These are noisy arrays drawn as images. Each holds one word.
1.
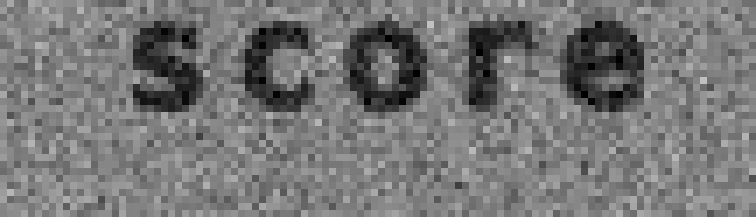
score
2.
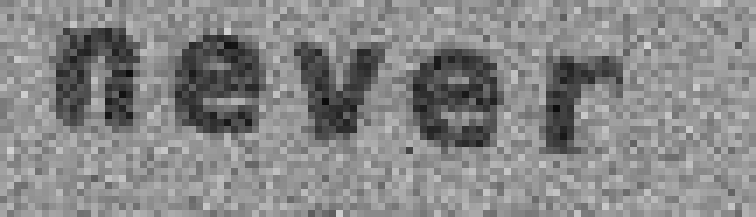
never
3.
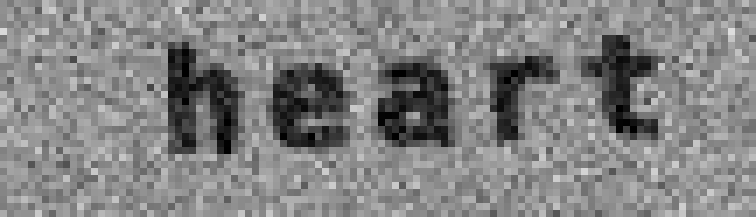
heart
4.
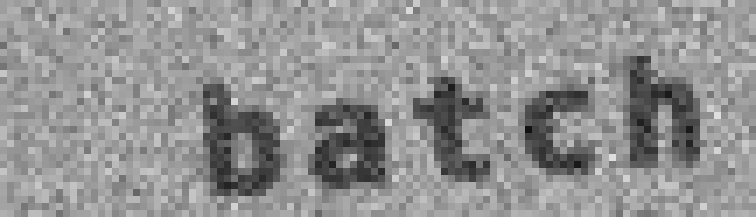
batch
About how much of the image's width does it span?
two thirds
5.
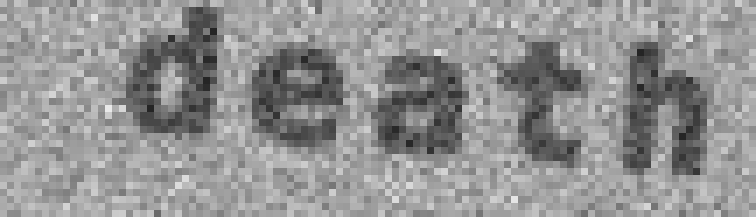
death
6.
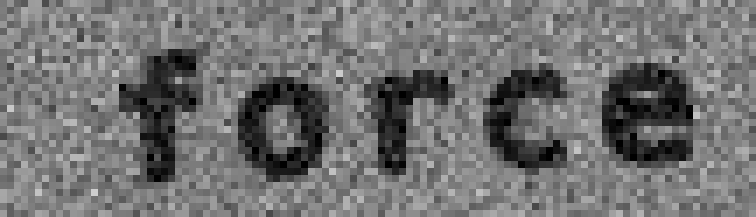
force
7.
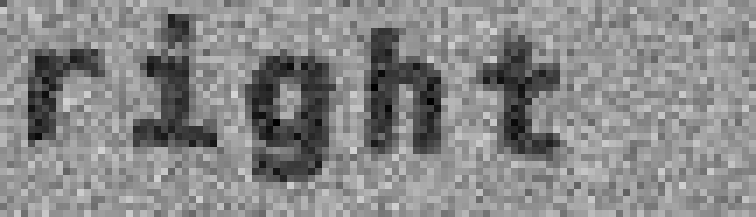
right
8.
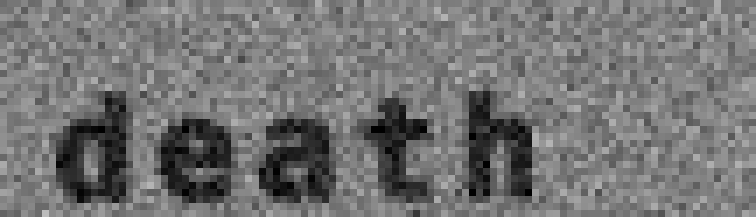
death
